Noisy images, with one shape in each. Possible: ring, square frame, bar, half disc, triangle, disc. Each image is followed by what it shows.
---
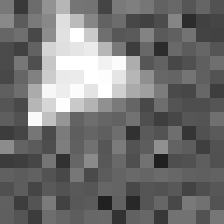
triangle
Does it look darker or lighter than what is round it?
lighter
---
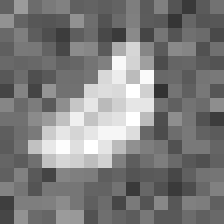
half disc
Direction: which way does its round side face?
down and right
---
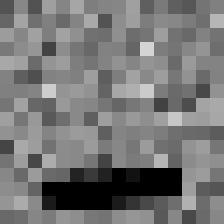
bar
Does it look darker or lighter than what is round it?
darker
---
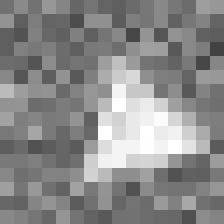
triangle
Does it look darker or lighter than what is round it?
lighter
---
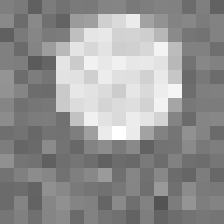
disc
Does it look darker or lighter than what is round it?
lighter
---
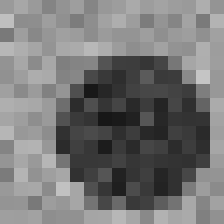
disc
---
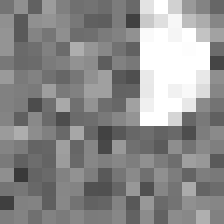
half disc
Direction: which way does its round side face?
right
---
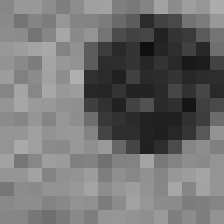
disc
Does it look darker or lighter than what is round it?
darker
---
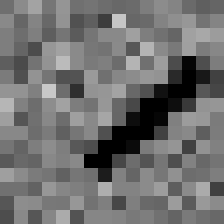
bar
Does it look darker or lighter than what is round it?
darker
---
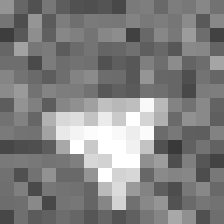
triangle
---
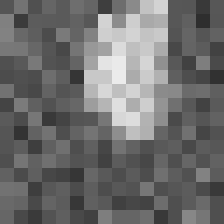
half disc
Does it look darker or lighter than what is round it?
lighter
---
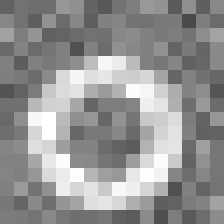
ring
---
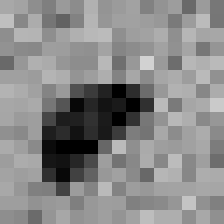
half disc
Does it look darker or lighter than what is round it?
darker
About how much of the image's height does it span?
half
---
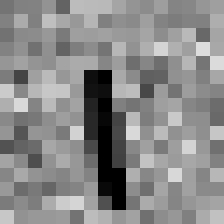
bar
